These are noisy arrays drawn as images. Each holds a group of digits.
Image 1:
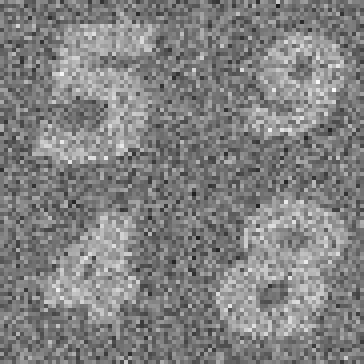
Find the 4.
bottom left
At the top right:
9
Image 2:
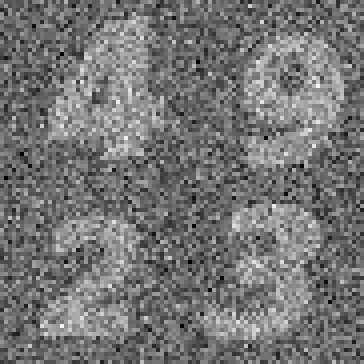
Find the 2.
bottom left
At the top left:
4
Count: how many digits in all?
4
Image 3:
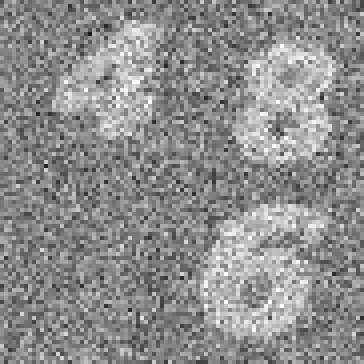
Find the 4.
top left
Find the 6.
bottom right
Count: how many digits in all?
3
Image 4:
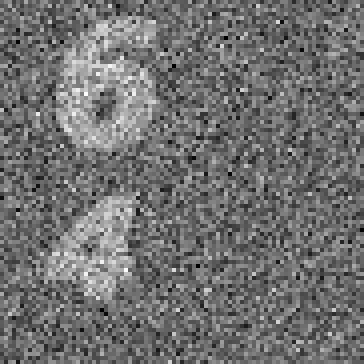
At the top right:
nothing
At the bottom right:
nothing
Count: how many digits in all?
2
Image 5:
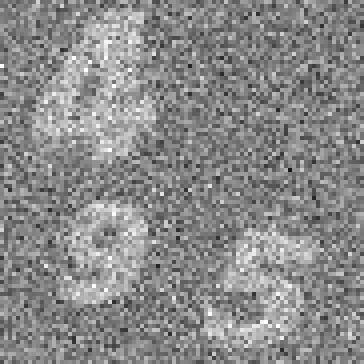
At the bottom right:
5
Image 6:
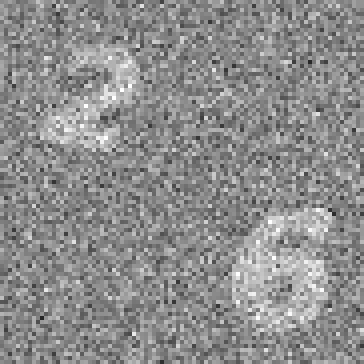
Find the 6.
bottom right
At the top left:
2
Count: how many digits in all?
2
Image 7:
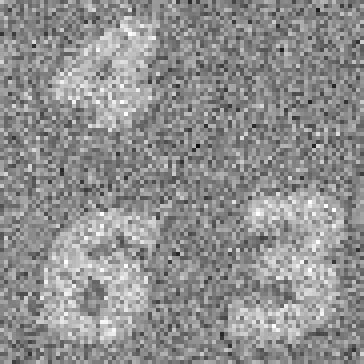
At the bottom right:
3
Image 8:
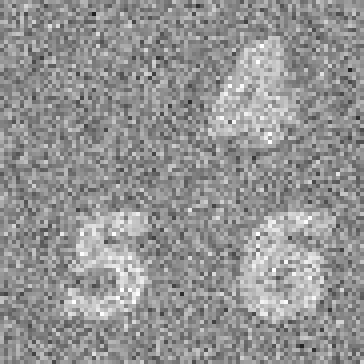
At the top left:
nothing
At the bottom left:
5
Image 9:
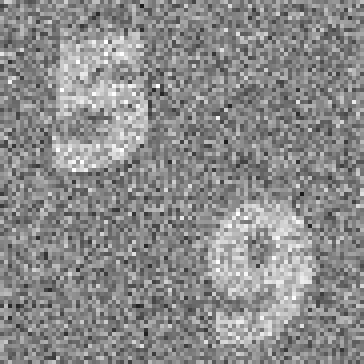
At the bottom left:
nothing
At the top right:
nothing
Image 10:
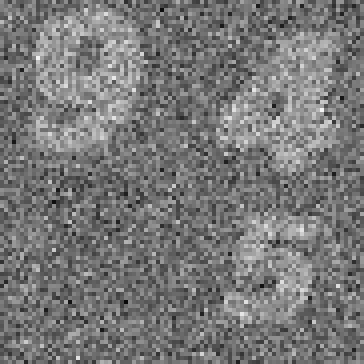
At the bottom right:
5
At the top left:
9
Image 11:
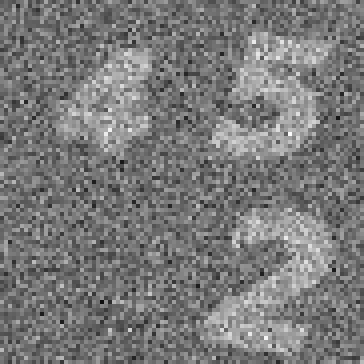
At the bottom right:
2
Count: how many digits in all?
3
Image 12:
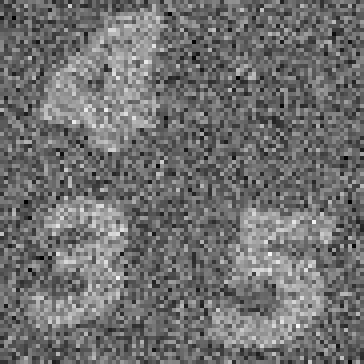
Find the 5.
bottom right
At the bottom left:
3
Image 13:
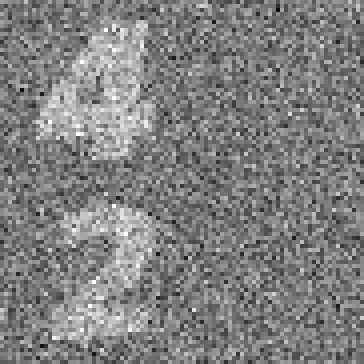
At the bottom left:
2
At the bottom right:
nothing
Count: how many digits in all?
2
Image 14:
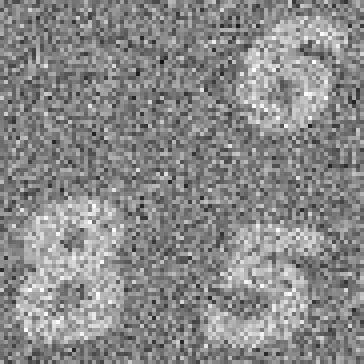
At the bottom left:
8
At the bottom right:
5
